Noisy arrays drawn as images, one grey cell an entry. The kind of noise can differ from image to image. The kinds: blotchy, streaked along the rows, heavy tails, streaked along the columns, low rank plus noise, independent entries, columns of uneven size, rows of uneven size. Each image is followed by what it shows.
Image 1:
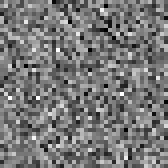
independent entries
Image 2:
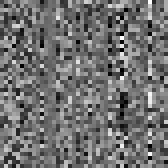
columns of uneven size
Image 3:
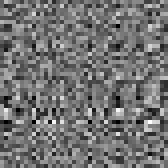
low rank plus noise
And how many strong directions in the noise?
one
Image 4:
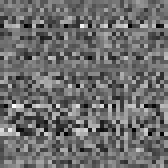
rows of uneven size
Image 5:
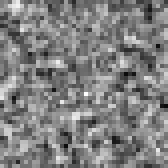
blotchy
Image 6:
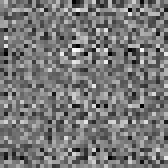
low rank plus noise
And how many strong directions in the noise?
two
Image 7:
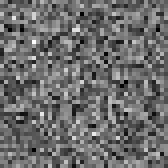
low rank plus noise
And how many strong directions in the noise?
three or four
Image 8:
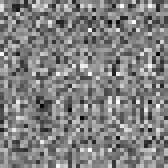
low rank plus noise
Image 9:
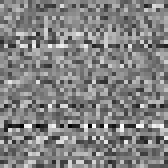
rows of uneven size
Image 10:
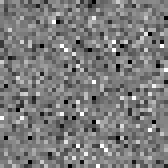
heavy tails
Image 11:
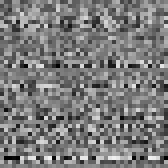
rows of uneven size
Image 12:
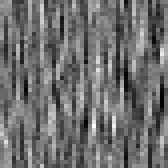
streaked along the columns
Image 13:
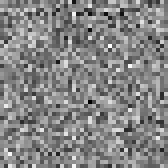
low rank plus noise
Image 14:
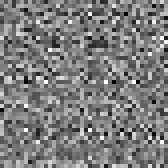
low rank plus noise
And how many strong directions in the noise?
five to eight
